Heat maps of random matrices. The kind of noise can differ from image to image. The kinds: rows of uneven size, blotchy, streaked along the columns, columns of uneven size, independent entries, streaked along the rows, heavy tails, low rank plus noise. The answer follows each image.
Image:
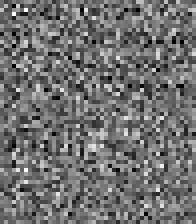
low rank plus noise
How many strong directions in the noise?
five to eight
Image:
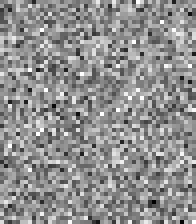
independent entries
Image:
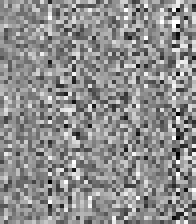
columns of uneven size
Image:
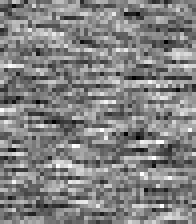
streaked along the rows
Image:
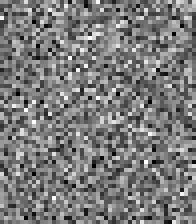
independent entries
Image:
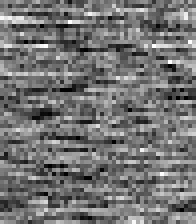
streaked along the rows
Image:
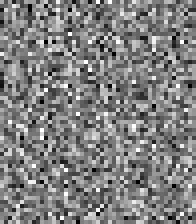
low rank plus noise
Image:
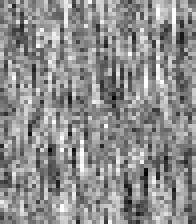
streaked along the columns
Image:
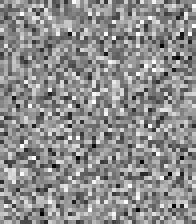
independent entries
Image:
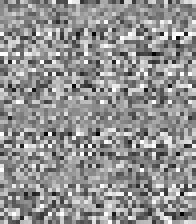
rows of uneven size
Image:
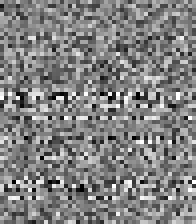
rows of uneven size
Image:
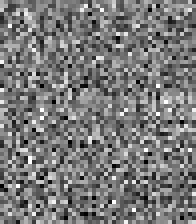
low rank plus noise
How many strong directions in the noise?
one
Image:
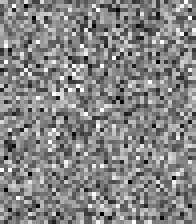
independent entries
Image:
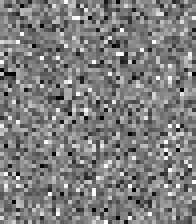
heavy tails
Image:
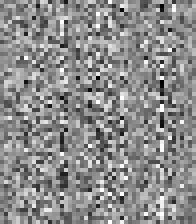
columns of uneven size
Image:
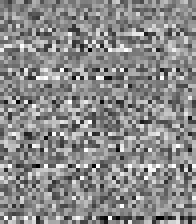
rows of uneven size
